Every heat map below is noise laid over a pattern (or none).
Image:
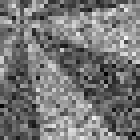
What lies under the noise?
spokes from one point
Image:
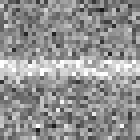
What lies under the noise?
one horizontal stripe
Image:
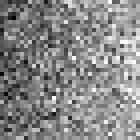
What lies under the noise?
a smooth slope
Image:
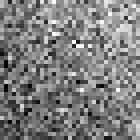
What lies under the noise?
a smooth slope
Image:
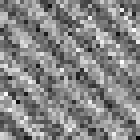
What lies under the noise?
diagonal stripes
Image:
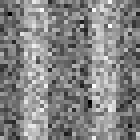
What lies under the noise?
vertical stripes
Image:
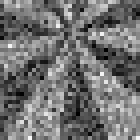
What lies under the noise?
spokes from one point
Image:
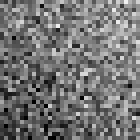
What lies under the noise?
a smooth slope
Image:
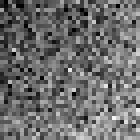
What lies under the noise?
a smooth slope
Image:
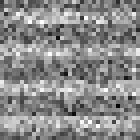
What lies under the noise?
horizontal stripes
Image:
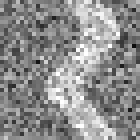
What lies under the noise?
a wavy band
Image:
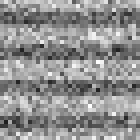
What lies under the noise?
horizontal stripes
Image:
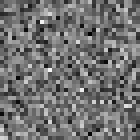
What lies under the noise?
only noise
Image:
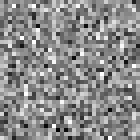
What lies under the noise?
only noise
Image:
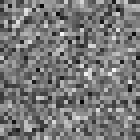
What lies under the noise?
only noise
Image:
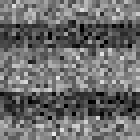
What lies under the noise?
horizontal stripes
